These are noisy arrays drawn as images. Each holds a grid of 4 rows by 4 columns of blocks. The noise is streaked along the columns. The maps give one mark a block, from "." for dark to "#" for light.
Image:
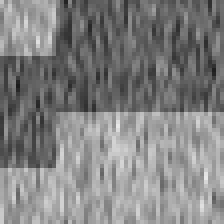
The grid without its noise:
#...
....
.###
####
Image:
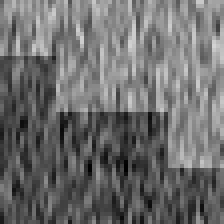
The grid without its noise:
####
.###
...#
....
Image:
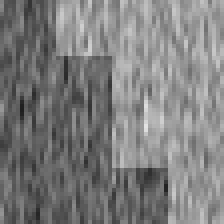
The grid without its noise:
.###
..##
..##
...#
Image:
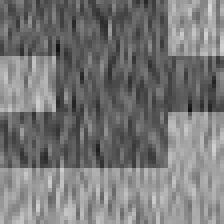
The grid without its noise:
...#
#...
...#
####
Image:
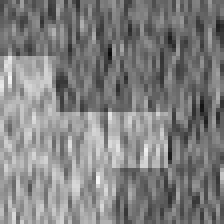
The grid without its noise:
....
#...
###.
##..
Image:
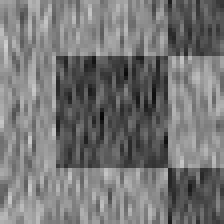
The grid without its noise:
###.
#..#
#..#
###.
